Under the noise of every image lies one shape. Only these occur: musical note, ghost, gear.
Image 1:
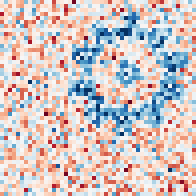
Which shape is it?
gear
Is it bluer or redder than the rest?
bluer
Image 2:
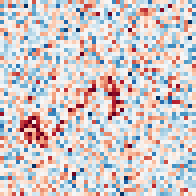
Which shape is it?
musical note
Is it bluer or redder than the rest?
redder
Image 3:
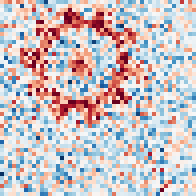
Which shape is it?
gear
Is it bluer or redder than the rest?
redder
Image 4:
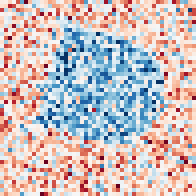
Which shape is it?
ghost
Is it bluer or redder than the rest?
bluer
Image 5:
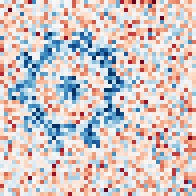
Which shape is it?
gear
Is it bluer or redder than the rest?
bluer
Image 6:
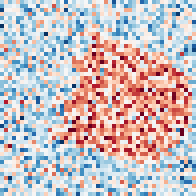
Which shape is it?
ghost
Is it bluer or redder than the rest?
redder
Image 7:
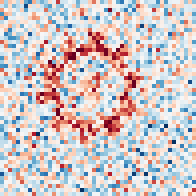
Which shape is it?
gear
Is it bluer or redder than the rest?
redder
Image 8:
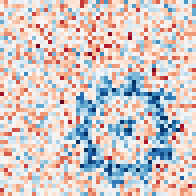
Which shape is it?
gear
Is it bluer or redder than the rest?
bluer
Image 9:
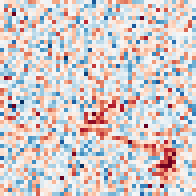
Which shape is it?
musical note
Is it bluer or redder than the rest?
redder
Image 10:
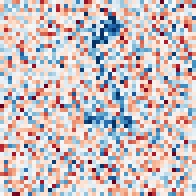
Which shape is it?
musical note
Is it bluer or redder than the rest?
bluer
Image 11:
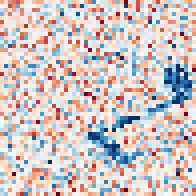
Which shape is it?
musical note
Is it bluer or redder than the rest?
bluer
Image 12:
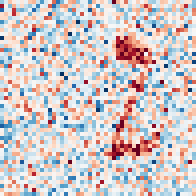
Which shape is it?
musical note
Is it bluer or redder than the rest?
redder
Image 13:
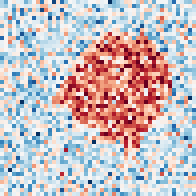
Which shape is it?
ghost
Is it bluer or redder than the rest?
redder
